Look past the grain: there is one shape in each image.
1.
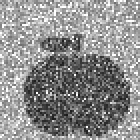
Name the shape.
apple
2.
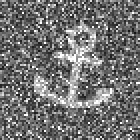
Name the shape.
anchor
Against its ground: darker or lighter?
lighter
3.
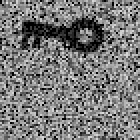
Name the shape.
key
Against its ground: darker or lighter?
darker
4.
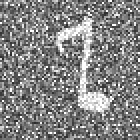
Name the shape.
musical note
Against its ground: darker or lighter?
lighter
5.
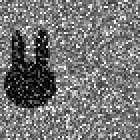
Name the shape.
rabbit's head
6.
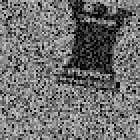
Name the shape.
chess rook
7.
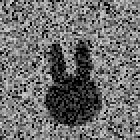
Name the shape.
rabbit's head
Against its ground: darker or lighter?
darker
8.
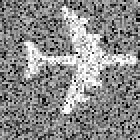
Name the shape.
airplane
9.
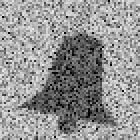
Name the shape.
bell
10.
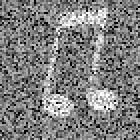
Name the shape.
pair of musical notes
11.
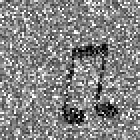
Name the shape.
pair of musical notes
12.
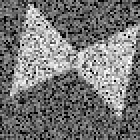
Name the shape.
bow tie
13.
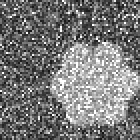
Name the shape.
flower
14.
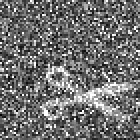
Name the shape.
pair of scissors
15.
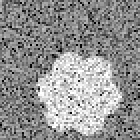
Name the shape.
flower
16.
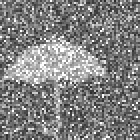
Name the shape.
umbrella
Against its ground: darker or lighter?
lighter
